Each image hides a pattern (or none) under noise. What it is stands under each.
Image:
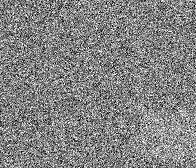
one block
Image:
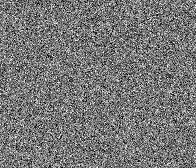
only noise
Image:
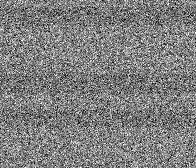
bands of rows
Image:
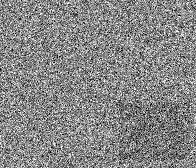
one block
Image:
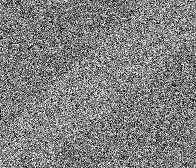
a diagonal band
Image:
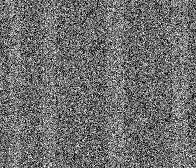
bands of columns
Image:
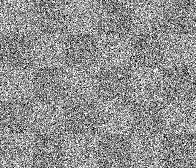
a checkerboard
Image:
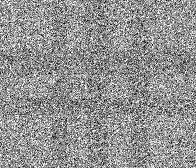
bands of rows crossing bands of columns
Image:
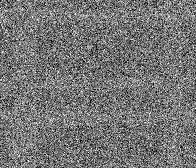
bands of rows crossing bands of columns
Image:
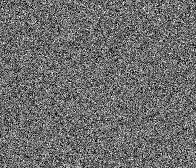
only noise
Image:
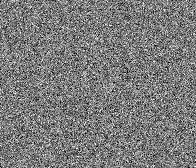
only noise
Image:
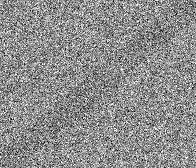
a diagonal band
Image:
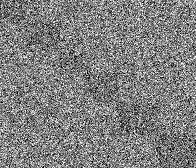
blocks along the diagonal
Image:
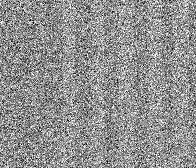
bands of columns
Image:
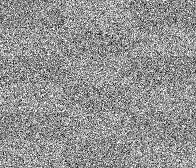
a checkerboard
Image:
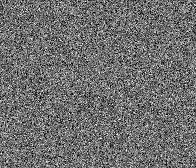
only noise
